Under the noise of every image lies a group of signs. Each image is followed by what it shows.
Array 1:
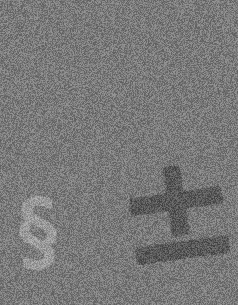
bottom left: light section sign; bottom right: dark plus-minus sign
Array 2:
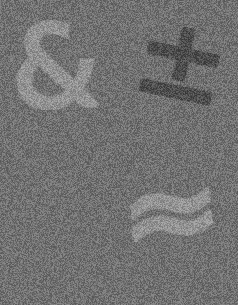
top left: light ampersand; top right: dark plus-minus sign; bottom right: light approximately sign
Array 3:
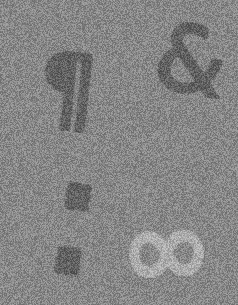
top left: dark pilcrow; top right: dark ampersand; bottom left: dark colon; bottom right: light infinity sign
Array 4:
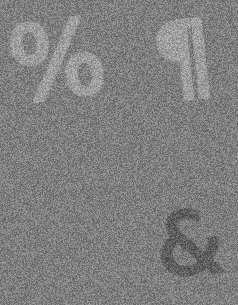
top left: light percent sign; top right: light pilcrow; bottom right: dark ampersand
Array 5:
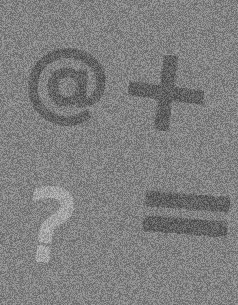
top left: dark at sign; top right: dark plus sign; bottom left: light question mark; bottom right: dark equals sign
